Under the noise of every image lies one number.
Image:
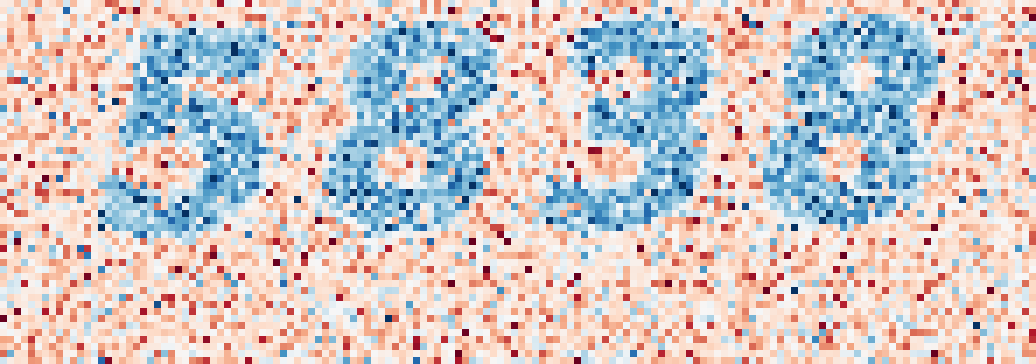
5838
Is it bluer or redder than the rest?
bluer
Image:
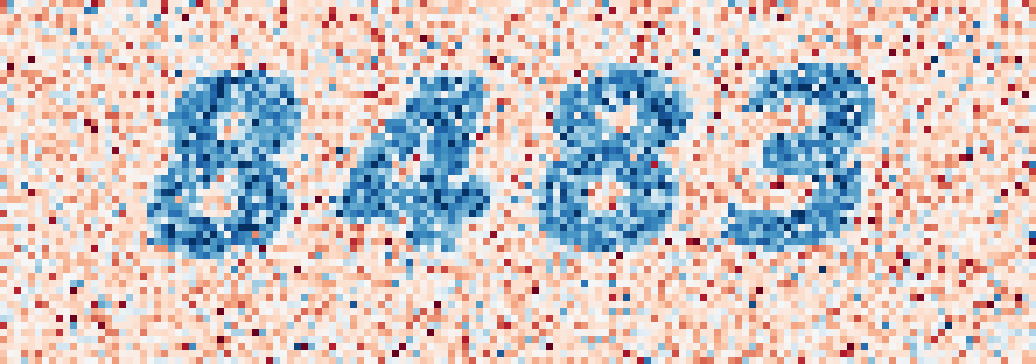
8483
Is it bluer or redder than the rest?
bluer
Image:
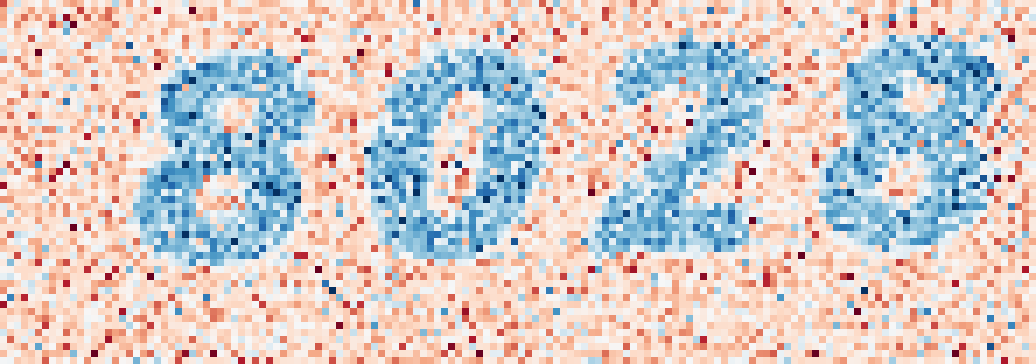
8028
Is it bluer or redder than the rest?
bluer
